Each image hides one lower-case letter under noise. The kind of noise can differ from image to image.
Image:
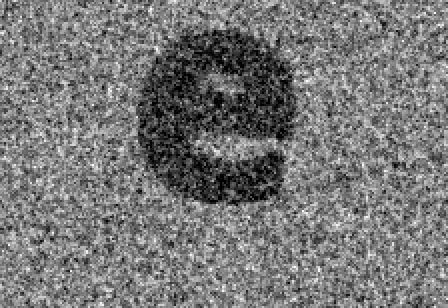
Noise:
blotchy
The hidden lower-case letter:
e
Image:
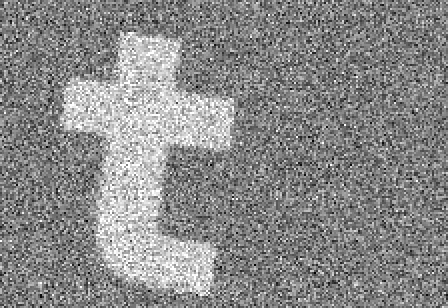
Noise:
low rank plus noise
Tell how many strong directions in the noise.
five to eight
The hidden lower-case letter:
t
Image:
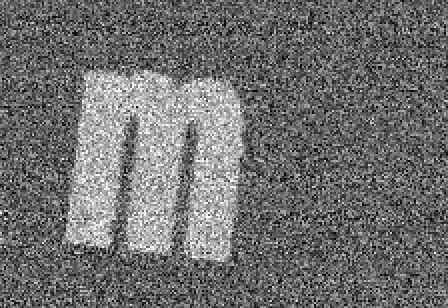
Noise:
rows of uneven size
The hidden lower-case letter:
m
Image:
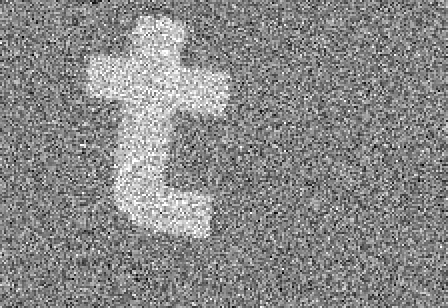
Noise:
low rank plus noise
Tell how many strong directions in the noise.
two
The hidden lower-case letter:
t
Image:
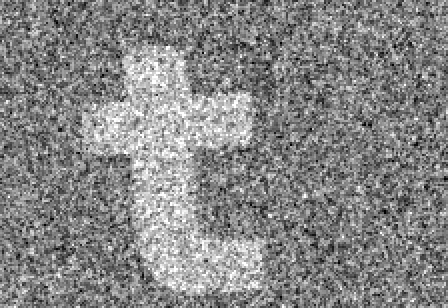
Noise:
blotchy
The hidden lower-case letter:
t
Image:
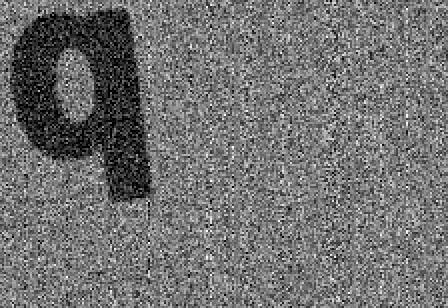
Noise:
columns of uneven size
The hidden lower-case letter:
q
